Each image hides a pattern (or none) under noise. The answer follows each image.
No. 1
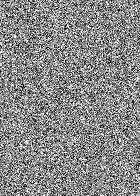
only noise
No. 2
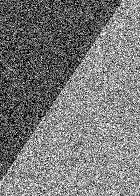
a sharp edge
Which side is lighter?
bottom right
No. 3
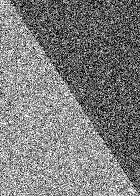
a sharp edge
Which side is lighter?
bottom left
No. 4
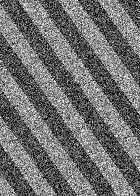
diagonal stripes
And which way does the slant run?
top left to bottom right
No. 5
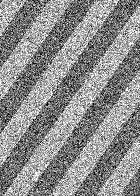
diagonal stripes
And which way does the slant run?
bottom left to top right
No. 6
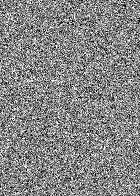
only noise
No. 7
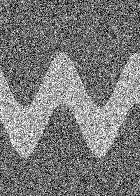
a wavy band
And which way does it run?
left to right
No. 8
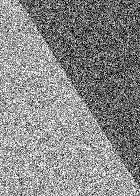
a sharp edge
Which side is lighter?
bottom left
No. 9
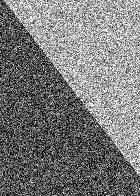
a sharp edge
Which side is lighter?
top right
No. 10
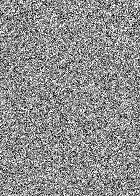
only noise
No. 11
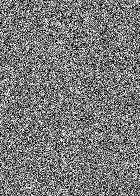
only noise
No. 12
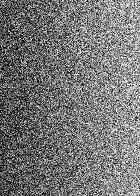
a smooth slope
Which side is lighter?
right
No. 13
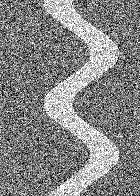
a wavy band
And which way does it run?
top to bottom
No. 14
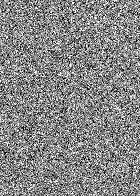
only noise
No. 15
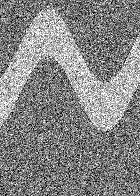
a wavy band
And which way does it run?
left to right
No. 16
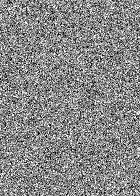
only noise
